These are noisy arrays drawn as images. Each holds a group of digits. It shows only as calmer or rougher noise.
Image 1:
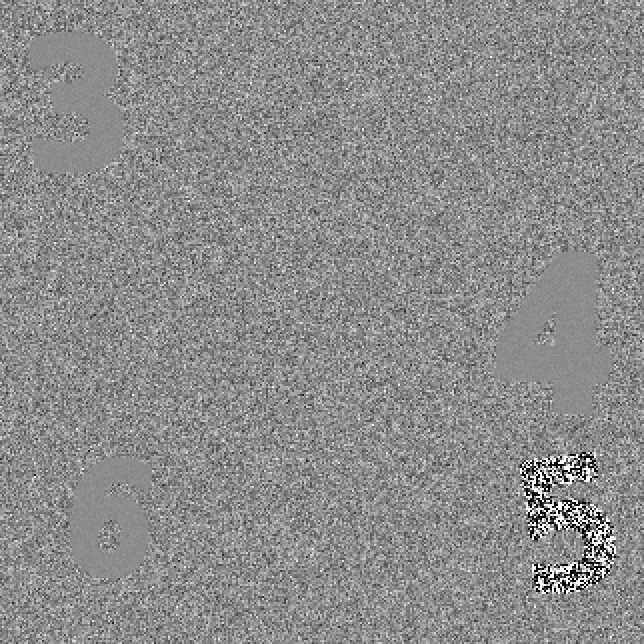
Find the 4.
middle right
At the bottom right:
5
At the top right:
nothing
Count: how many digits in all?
4
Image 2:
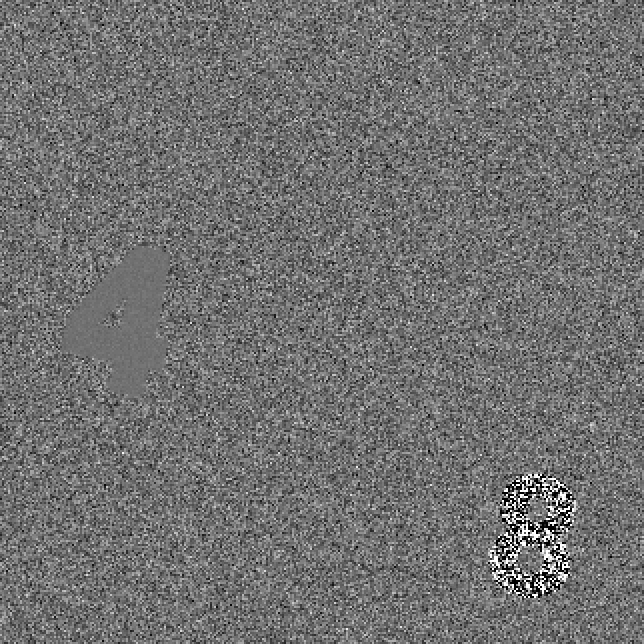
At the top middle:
nothing
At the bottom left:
nothing
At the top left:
nothing
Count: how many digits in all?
2
